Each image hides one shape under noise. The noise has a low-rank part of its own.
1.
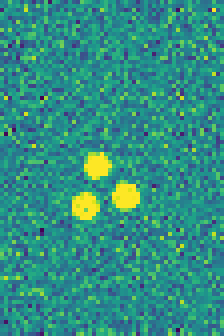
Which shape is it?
three dots
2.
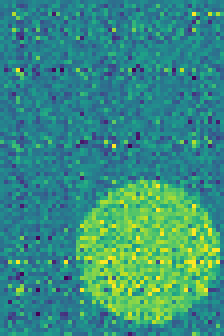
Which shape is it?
disc
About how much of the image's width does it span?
two thirds
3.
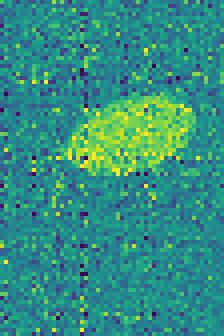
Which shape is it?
ellipse
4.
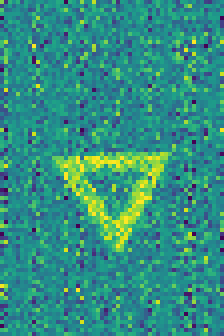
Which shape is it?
triangle frame
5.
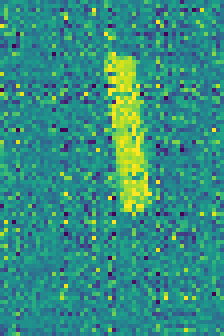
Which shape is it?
bar
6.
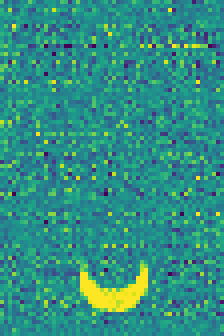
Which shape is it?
crescent
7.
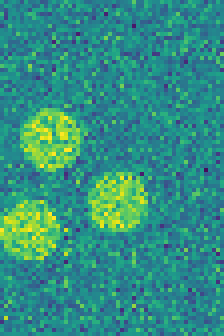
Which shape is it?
three dots
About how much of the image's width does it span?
two thirds
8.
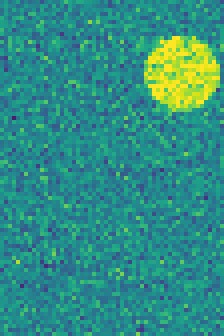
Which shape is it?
disc
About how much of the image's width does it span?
a third
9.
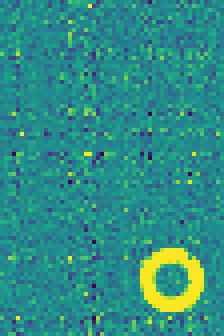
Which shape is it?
ring
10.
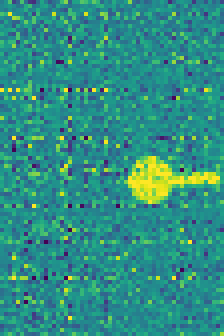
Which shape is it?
lollipop
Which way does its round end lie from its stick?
left
